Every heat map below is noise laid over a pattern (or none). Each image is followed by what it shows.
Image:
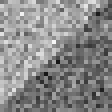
a sharp edge
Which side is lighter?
top left
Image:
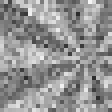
spokes from one point
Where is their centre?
middle right
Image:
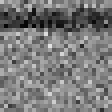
one horizontal stripe
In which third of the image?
top
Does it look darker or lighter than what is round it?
darker
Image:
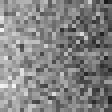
a smooth slope
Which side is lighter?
left
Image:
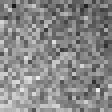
a smooth slope
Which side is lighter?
bottom left
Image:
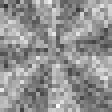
spokes from one point
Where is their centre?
centre
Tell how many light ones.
6
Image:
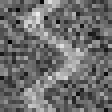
a wavy band
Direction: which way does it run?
top to bottom
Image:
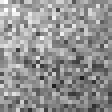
a smooth slope
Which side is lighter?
top left
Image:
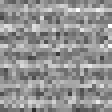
horizontal stripes
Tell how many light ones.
6
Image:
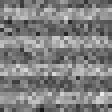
horizontal stripes
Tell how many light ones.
4
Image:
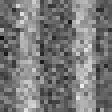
vertical stripes
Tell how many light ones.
2
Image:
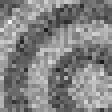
rings round one point
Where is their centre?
bottom right
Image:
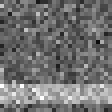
one horizontal stripe
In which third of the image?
bottom
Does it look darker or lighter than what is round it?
lighter
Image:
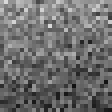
a smooth slope
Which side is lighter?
top
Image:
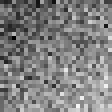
a smooth slope
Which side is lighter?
bottom right
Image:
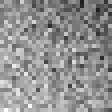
a smooth slope
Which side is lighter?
bottom left
